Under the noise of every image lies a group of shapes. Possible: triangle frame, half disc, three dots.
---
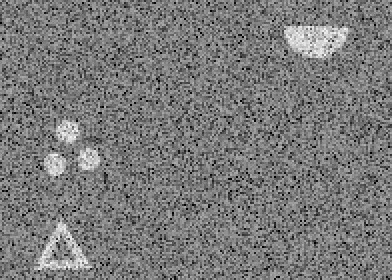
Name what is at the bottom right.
nothing
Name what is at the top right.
half disc
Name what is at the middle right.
nothing
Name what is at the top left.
nothing
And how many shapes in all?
3
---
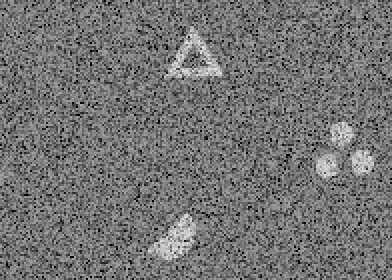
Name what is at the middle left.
nothing
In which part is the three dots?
middle right
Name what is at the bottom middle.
half disc
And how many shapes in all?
3
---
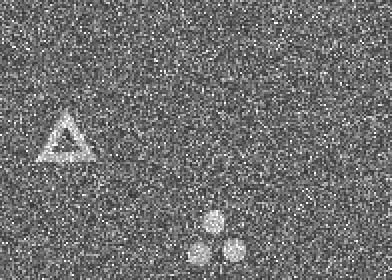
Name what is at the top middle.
nothing
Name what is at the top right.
nothing
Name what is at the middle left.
triangle frame
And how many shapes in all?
2
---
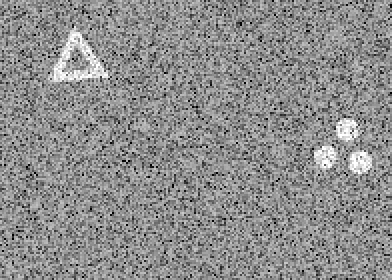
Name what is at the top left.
triangle frame
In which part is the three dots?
middle right
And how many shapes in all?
2
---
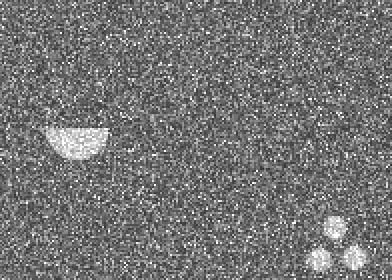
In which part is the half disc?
middle left
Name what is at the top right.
nothing
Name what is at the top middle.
nothing
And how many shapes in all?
2
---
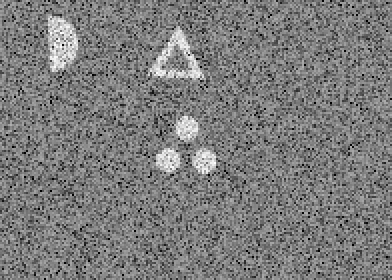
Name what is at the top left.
half disc
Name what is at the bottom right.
nothing
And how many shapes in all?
3
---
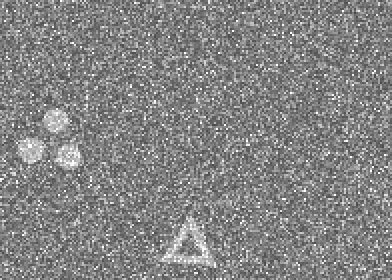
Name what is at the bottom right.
nothing
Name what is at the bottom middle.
triangle frame
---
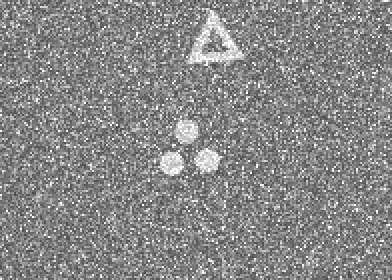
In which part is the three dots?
centre
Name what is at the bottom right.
nothing
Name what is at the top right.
nothing
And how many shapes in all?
2
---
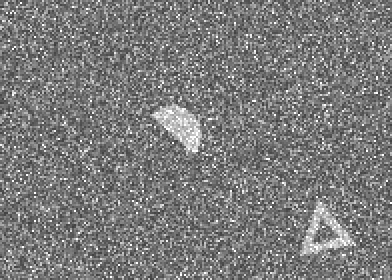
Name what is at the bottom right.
triangle frame
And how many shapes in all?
2
